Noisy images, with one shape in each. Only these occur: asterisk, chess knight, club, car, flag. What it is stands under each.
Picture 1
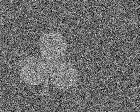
club
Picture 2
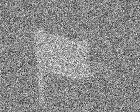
flag
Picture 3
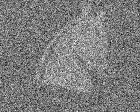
chess knight
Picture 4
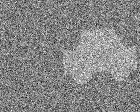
car
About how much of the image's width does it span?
half
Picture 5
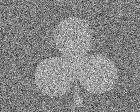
club
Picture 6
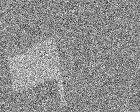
flag
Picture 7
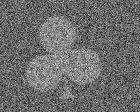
club
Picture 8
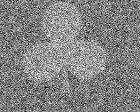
club
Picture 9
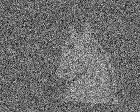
chess knight
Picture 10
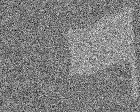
flag
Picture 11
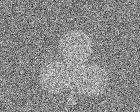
club
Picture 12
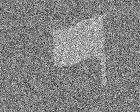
flag
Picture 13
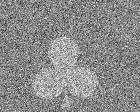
club
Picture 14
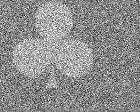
club
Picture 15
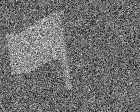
flag
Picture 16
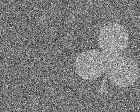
club
